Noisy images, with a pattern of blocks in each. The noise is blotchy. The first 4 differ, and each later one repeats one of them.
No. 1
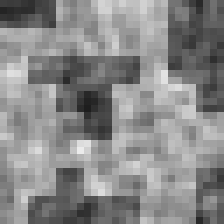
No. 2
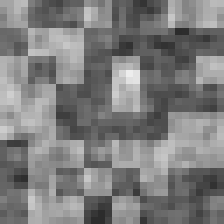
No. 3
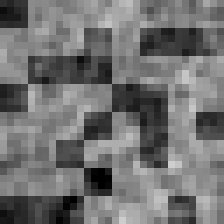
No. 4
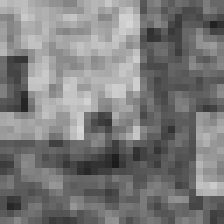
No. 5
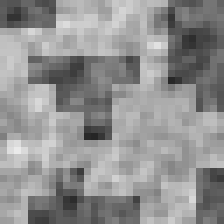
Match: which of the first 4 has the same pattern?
1
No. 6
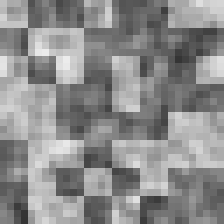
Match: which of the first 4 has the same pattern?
2
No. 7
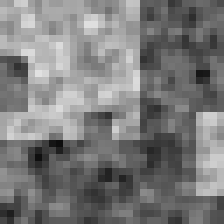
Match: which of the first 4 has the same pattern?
4
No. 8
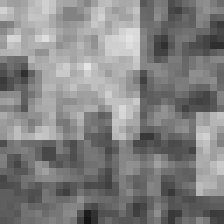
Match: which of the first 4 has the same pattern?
4
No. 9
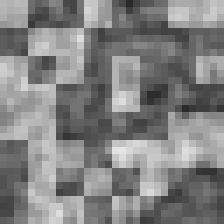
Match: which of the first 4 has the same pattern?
2
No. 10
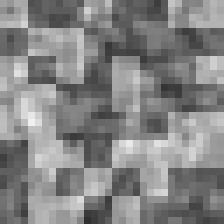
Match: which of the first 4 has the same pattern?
2
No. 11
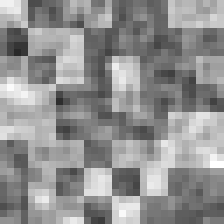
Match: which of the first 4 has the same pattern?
2
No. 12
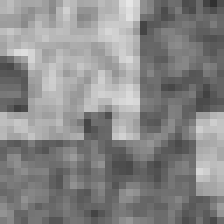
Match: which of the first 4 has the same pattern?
4
